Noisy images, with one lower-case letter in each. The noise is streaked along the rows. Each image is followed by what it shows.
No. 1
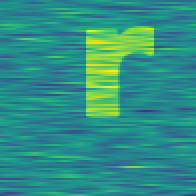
r
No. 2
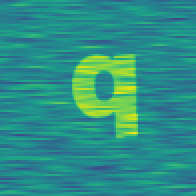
q
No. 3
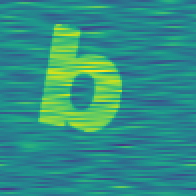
b
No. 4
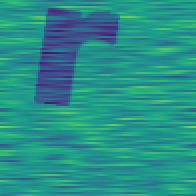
r
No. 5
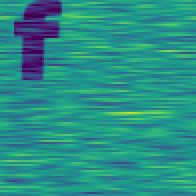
f
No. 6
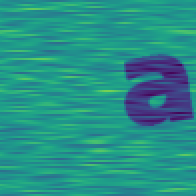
a
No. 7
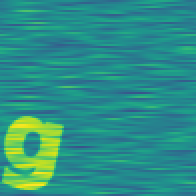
g
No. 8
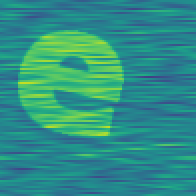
e
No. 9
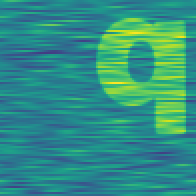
q
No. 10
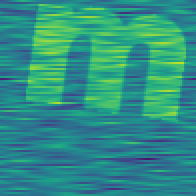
m
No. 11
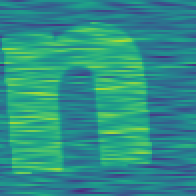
n
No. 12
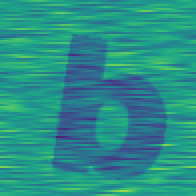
b
